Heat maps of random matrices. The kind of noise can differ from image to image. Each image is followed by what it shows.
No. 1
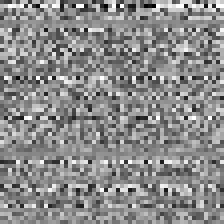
rows of uneven size
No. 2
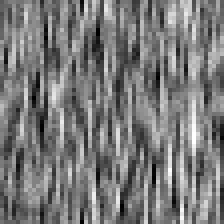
streaked along the columns
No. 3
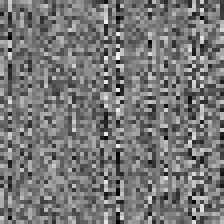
columns of uneven size
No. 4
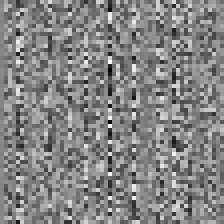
columns of uneven size
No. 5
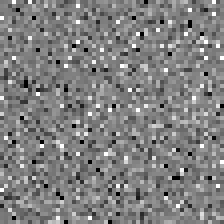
heavy tails
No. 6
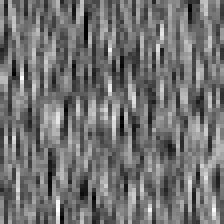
streaked along the columns
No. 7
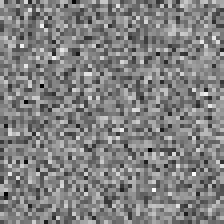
independent entries
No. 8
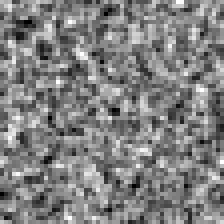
blotchy
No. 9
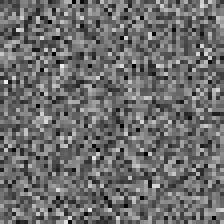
independent entries
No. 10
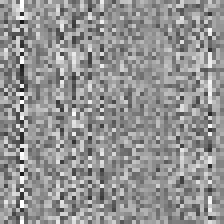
columns of uneven size
